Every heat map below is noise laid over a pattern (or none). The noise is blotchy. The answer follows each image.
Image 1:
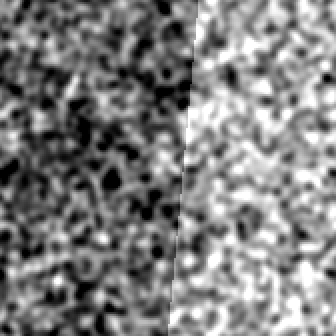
a sharp edge
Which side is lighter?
right
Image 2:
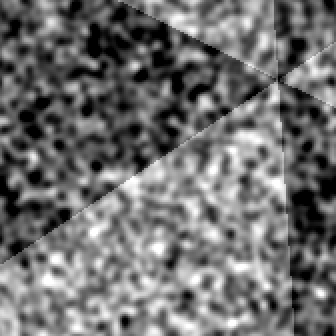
spokes from one point
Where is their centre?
top right
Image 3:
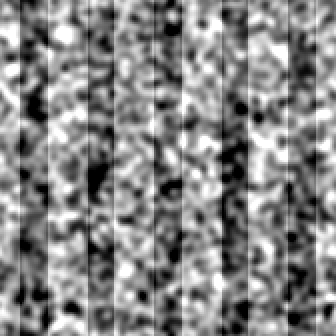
vertical stripes
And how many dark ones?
5
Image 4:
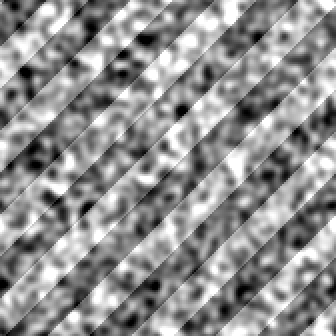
diagonal stripes
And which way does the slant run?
bottom left to top right
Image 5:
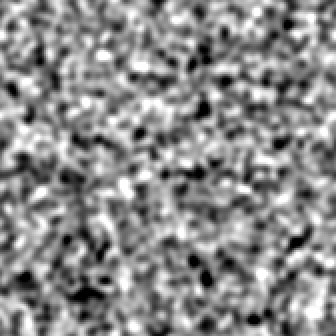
only noise
